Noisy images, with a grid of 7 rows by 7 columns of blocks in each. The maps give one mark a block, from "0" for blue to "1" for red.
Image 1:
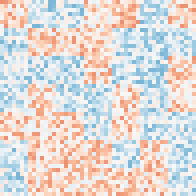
1 0 0 1 1 0 1
0 1 1 1 0 0 0
0 0 0 1 0 0 1
0 1 0 0 1 0 1
1 1 1 0 1 0 0
0 1 1 1 0 1 0
0 1 1 1 1 1 0
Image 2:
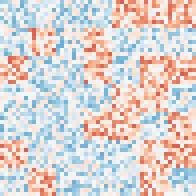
0 0 0 0 1 1 1
0 1 0 1 0 0 0
1 0 0 1 0 1 1
0 0 0 0 1 1 0
0 0 0 1 1 0 1
1 0 0 0 0 1 1
0 1 0 0 0 1 0
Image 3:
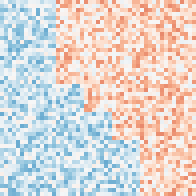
0 0 1 1 1 1 1
0 0 1 1 1 1 1
0 0 1 1 1 1 1
0 0 0 1 1 1 1
0 0 0 0 1 1 1
0 0 0 0 0 1 1
0 0 0 0 0 1 1
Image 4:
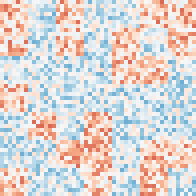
1 0 1 0 0 1 1
1 0 1 0 1 0 1
0 0 0 0 1 1 0
1 0 0 0 0 0 0
0 1 0 1 0 0 0
0 0 1 1 0 1 1
1 0 0 1 0 1 0
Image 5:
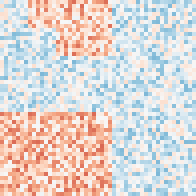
0 1 1 1 0 0 0
0 0 1 1 0 0 0
0 0 0 0 0 0 0
0 0 0 0 0 0 0
1 1 1 1 0 0 0
1 1 1 1 0 0 0
1 1 1 1 0 0 0
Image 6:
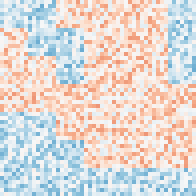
0 0 1 1 1 1 0
1 0 0 1 1 1 0
1 1 0 1 1 1 0
1 1 1 1 1 1 1
0 0 1 1 1 1 1
0 0 0 1 1 1 1
0 0 0 0 0 0 0
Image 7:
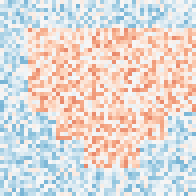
0 0 0 0 0 0 0
0 1 1 1 1 1 1
0 1 1 1 1 1 1
0 1 1 1 1 1 1
0 0 1 1 1 1 0
0 0 0 1 1 0 0
0 0 0 0 0 0 0
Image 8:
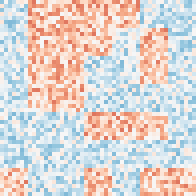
0 1 1 1 1 0 0
0 1 1 1 0 1 0
0 1 1 0 0 1 0
0 1 1 0 0 0 0
0 0 0 1 1 1 0
0 0 0 0 0 0 0
1 0 0 1 0 1 1
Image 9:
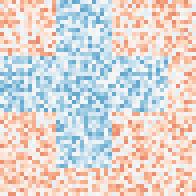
1 1 0 0 1 1 1
1 1 0 0 1 1 1
0 0 0 0 0 0 1
0 0 0 0 0 0 1
1 1 0 0 1 1 1
1 1 0 0 1 1 1
1 1 1 1 1 1 1
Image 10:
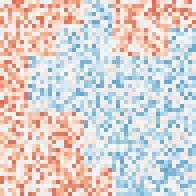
1 1 1 0 1 1 1
1 1 0 0 1 1 0
1 0 0 0 0 0 0
1 0 0 0 0 0 0
1 1 1 0 0 0 0
1 1 1 0 0 0 0
1 1 1 1 0 0 0
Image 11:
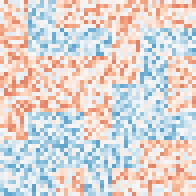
1 0 1 1 1 1 1
1 0 0 0 1 0 0
1 1 1 1 1 0 1
1 1 1 1 0 0 1
1 0 0 1 0 0 0
0 0 0 0 0 1 1
0 0 1 0 1 1 1
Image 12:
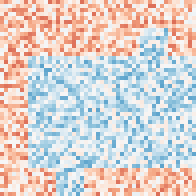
1 1 1 1 1 1 1
1 1 1 1 1 0 1
1 0 0 0 0 0 0
1 0 0 0 0 0 0
1 0 0 0 0 0 0
1 0 0 0 0 0 0
1 1 0 1 1 1 1
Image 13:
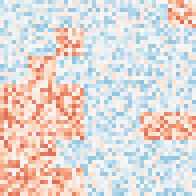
0 0 0 0 0 0 1
0 0 1 0 0 0 0
0 1 0 0 0 0 0
1 1 1 0 0 0 0
1 1 1 0 0 1 1
1 1 0 0 0 0 0
1 1 1 0 0 0 0
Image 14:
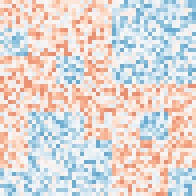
1 1 1 1 0 0 0
0 1 1 1 0 0 0
1 1 0 1 0 0 0
1 1 1 1 1 1 1
1 0 0 1 1 0 1
1 0 0 0 1 1 1
0 0 0 0 1 1 0
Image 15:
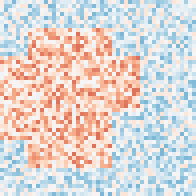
0 0 0 0 0 0 0
0 1 1 1 0 0 0
1 1 1 1 1 0 0
1 1 1 1 1 0 0
1 1 1 1 0 0 0
0 1 1 1 0 0 0
0 0 0 0 0 0 0
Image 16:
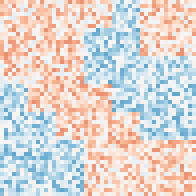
1 1 1 1 0 1 1
1 1 1 0 0 1 1
1 1 1 0 0 0 0
0 1 1 1 0 0 0
0 0 1 1 1 0 0
0 0 0 1 1 1 1
0 0 0 1 1 1 1
